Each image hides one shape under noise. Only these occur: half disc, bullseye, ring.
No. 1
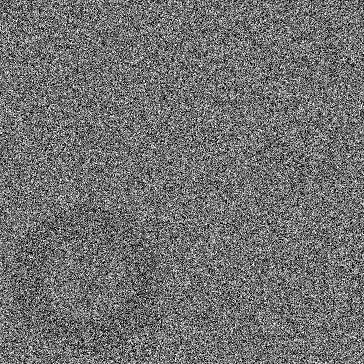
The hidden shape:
ring
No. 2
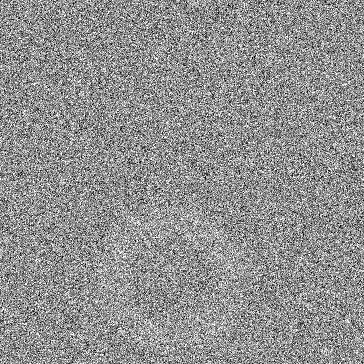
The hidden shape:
ring
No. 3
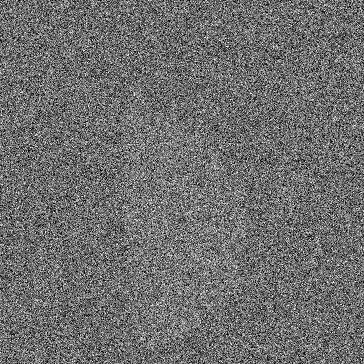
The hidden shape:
half disc
